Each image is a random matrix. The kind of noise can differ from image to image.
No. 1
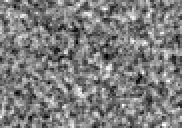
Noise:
blotchy
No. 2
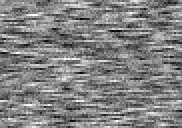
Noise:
streaked along the rows
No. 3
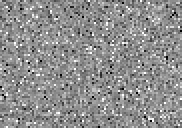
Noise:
heavy tails
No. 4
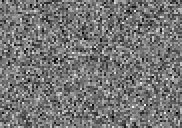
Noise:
independent entries
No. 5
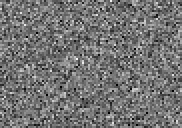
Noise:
independent entries
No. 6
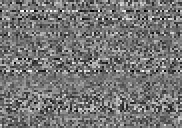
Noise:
rows of uneven size
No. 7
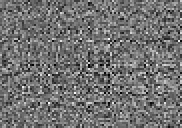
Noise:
low rank plus noise
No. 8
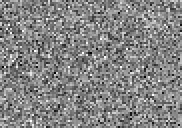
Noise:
independent entries
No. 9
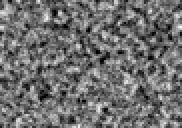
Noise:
blotchy
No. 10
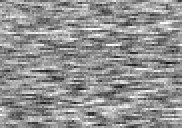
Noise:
streaked along the rows
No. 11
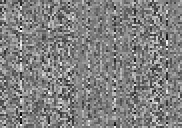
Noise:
columns of uneven size
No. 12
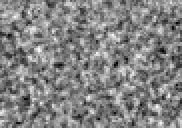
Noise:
blotchy
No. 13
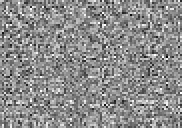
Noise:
low rank plus noise
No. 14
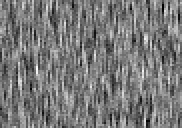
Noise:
streaked along the columns
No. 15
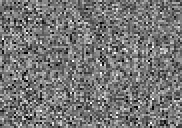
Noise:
low rank plus noise
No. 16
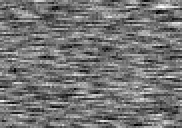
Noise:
streaked along the rows
